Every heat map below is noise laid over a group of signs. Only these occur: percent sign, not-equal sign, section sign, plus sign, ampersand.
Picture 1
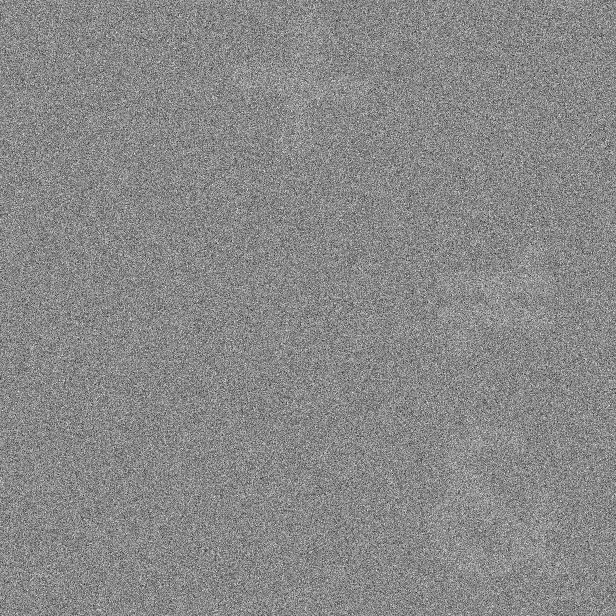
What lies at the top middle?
plus sign
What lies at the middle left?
nothing
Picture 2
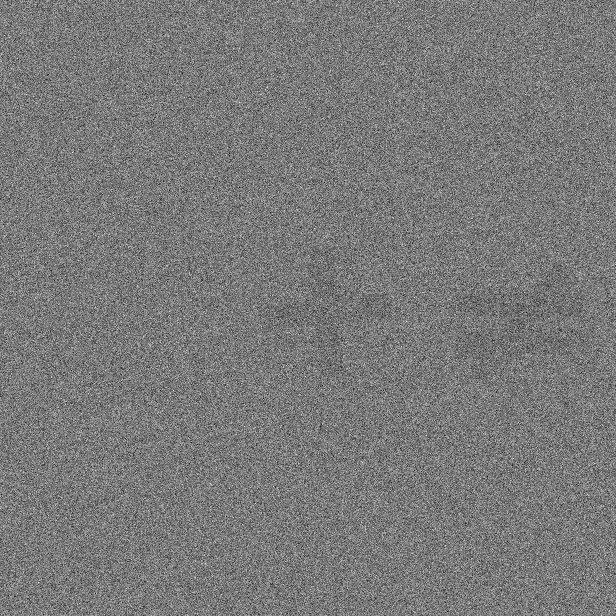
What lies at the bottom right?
nothing
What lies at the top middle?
nothing
